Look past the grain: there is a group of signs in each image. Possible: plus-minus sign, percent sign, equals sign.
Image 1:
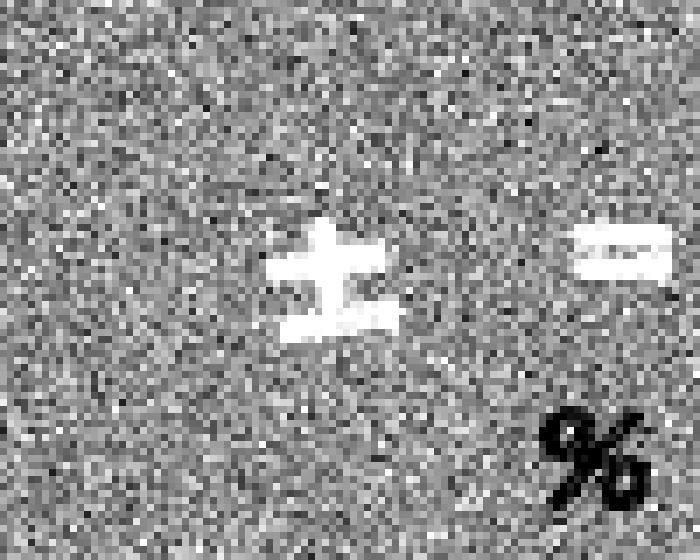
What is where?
centre: light plus-minus sign; middle right: light equals sign; bottom right: dark percent sign
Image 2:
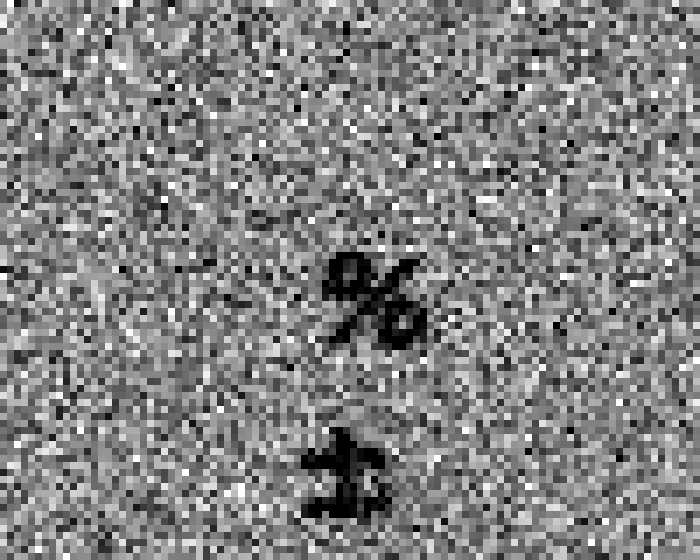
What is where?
centre: dark percent sign; bottom middle: dark plus-minus sign
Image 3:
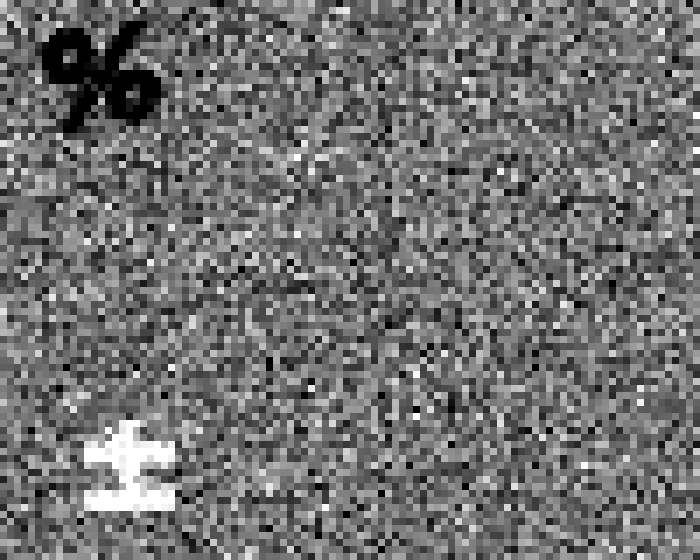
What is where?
top left: dark percent sign; bottom left: light plus-minus sign
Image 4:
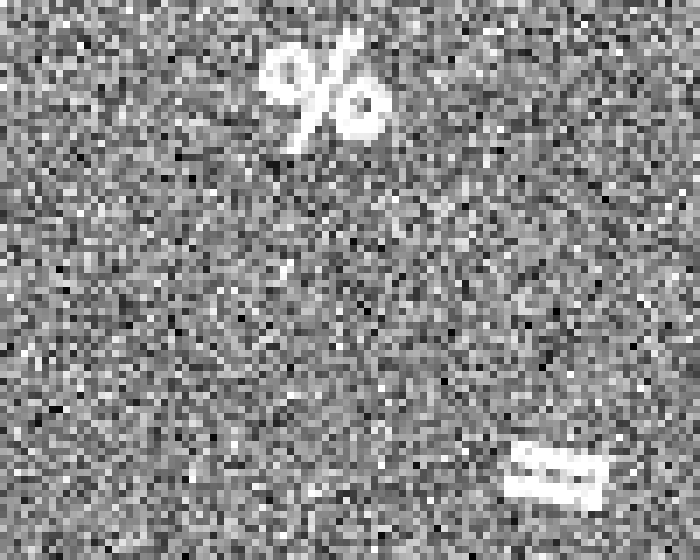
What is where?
top middle: light percent sign; bottom right: light equals sign
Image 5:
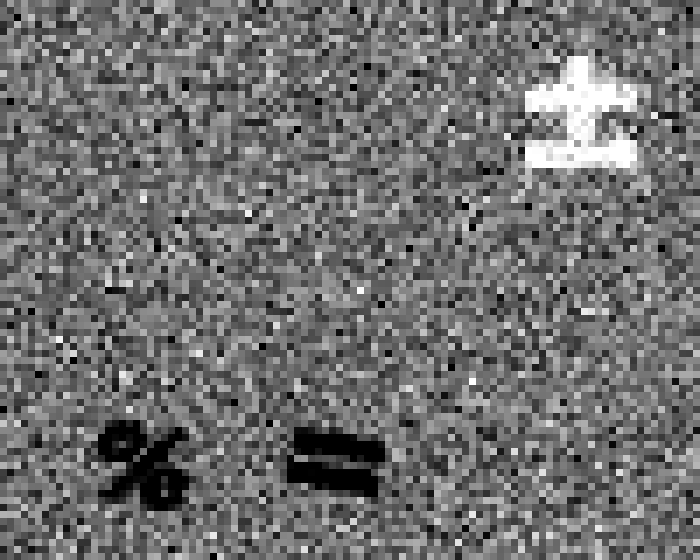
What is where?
top right: light plus-minus sign; bottom left: dark percent sign; bottom middle: dark equals sign
